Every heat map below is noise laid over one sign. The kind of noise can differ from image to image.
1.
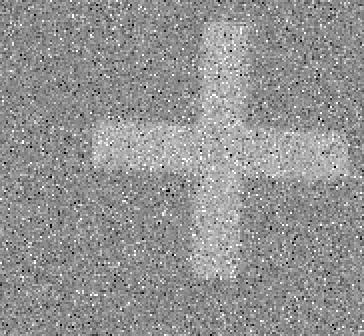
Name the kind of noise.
heavy tails
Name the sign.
plus sign
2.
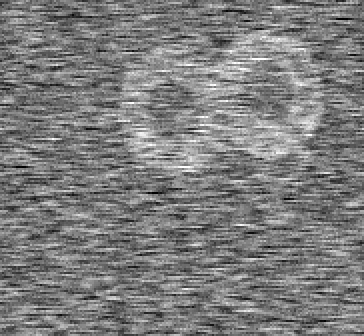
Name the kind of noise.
streaked along the rows
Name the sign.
infinity sign
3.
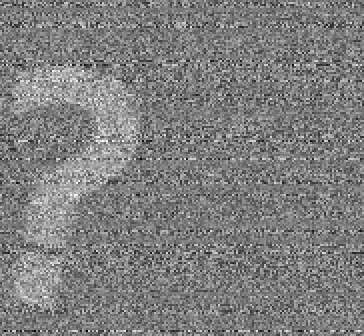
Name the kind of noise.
rows of uneven size
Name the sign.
question mark
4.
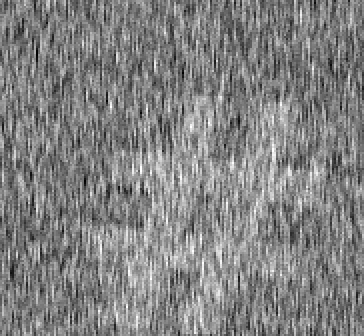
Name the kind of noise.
streaked along the columns
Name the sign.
hash sign
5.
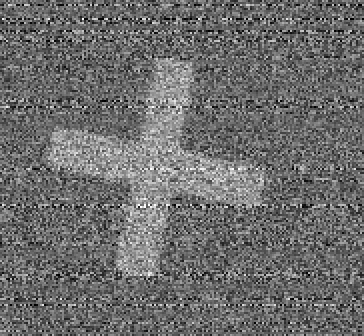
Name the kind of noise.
rows of uneven size
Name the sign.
plus sign
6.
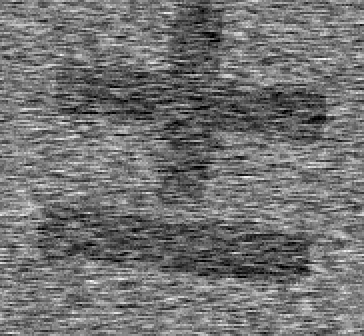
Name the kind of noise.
streaked along the rows
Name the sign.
plus-minus sign
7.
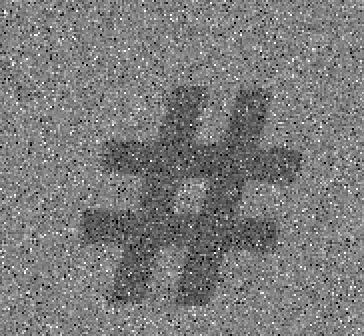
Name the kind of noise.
heavy tails
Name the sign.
hash sign
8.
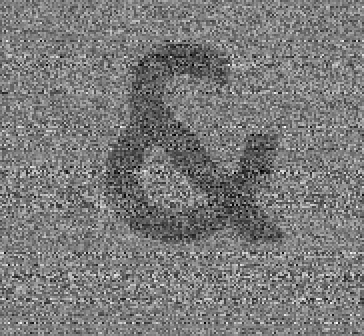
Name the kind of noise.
rows of uneven size
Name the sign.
ampersand
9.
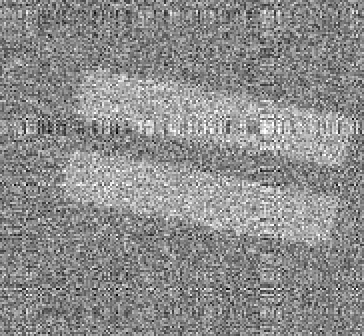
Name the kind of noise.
low rank plus noise
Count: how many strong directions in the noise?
one
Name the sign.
equals sign
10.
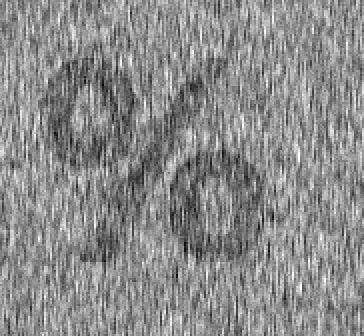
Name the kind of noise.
streaked along the columns
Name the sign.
percent sign
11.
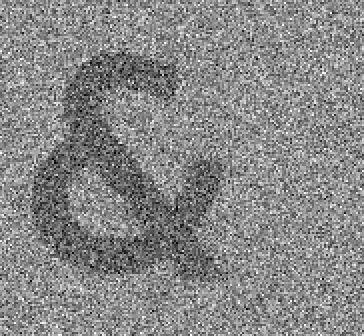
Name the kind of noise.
independent entries
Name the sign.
ampersand
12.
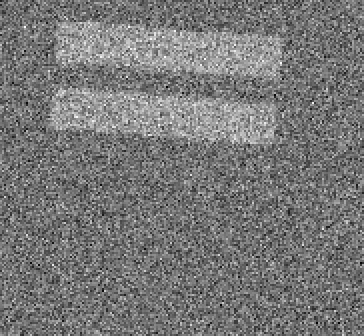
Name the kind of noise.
independent entries
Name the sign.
equals sign
